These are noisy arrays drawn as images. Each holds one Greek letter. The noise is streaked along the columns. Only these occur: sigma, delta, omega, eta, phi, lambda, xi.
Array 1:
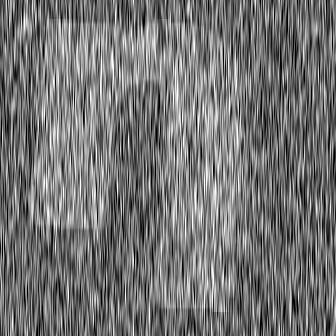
eta
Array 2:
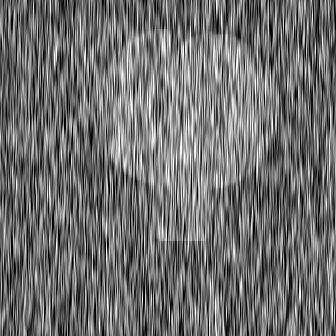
phi
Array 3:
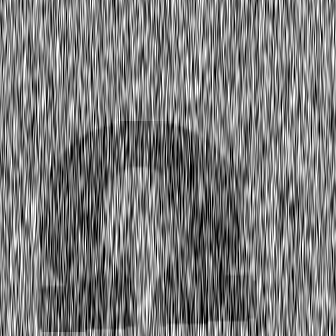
omega
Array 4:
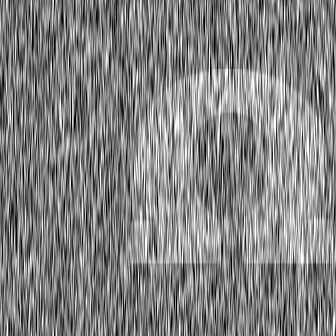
omega
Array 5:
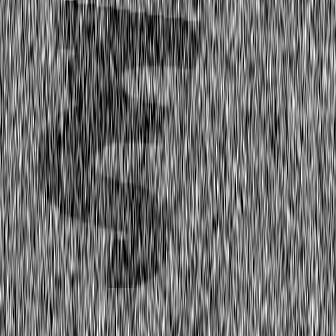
xi
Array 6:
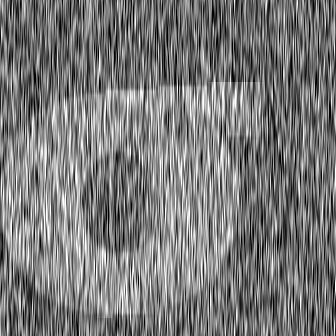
sigma
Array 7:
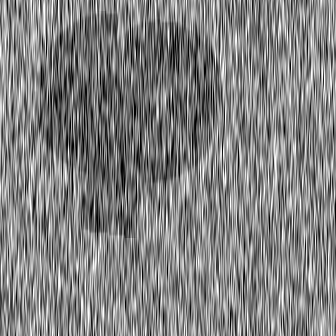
phi
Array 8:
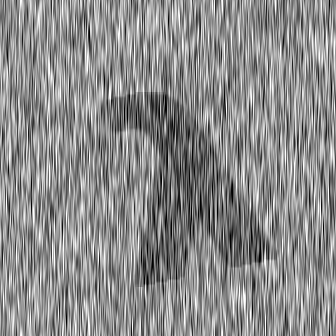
lambda
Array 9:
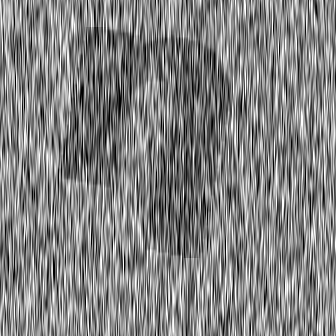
eta
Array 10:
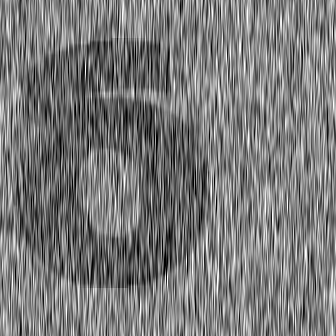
delta
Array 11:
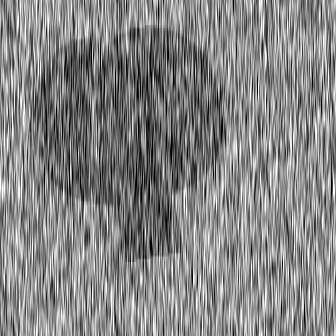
phi
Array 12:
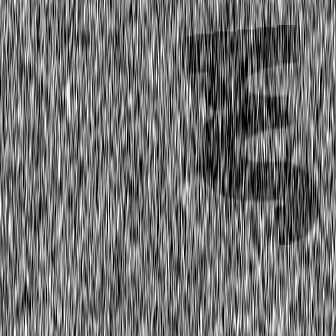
xi
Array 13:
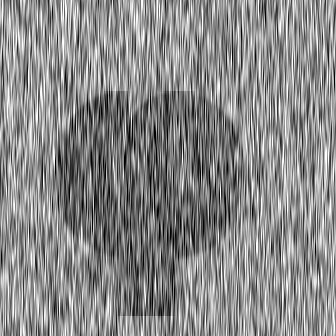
phi
